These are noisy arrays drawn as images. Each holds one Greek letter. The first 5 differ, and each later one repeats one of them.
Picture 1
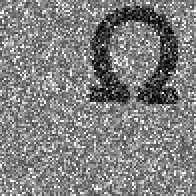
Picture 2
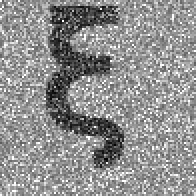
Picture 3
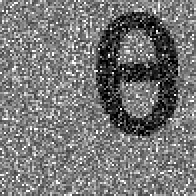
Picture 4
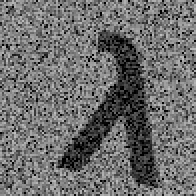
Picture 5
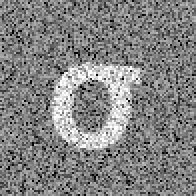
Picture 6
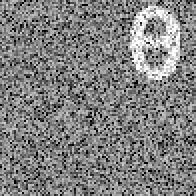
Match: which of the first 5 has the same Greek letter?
3
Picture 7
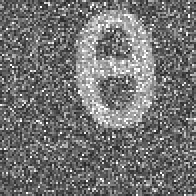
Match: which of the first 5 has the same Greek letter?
3
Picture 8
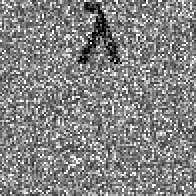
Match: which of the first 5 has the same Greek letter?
4
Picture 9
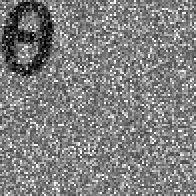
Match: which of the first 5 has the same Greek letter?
3
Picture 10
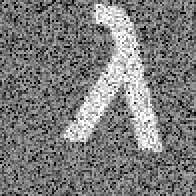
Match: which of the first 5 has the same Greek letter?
4
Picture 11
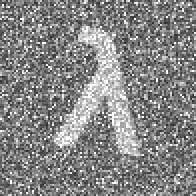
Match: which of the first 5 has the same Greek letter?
4
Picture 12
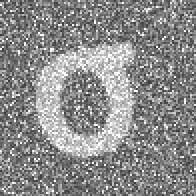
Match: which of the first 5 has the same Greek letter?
5
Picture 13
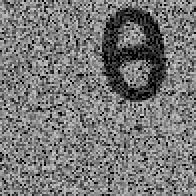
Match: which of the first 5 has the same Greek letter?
3
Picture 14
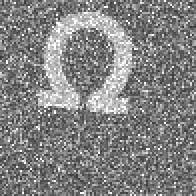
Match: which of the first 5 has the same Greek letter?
1
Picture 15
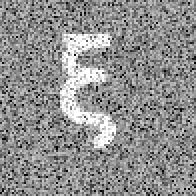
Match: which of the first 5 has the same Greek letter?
2
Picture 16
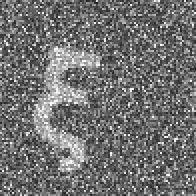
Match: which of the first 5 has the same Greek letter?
2
